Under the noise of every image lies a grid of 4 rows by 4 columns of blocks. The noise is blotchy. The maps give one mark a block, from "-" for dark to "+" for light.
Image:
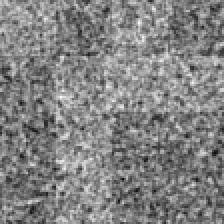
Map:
+-+-
-+++
-+--
-+--
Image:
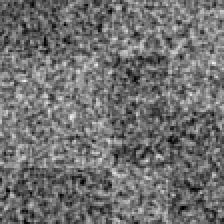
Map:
--++
++-+
++--
--+-
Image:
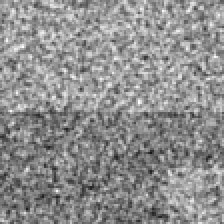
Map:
++++
++++
----
---+
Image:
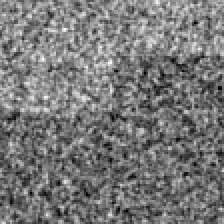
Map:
++++
++--
----
----
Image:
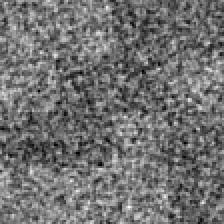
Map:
++--
+--+
--+-
+++-
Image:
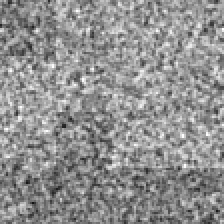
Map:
-+++
++++
+-++
----
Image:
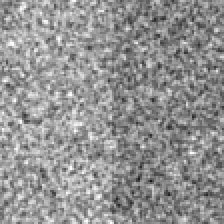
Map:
++--
++--
++--
++--
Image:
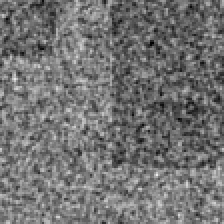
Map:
-+--
++--
++--
++++
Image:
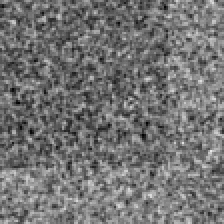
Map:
---+
---+
---+
++++
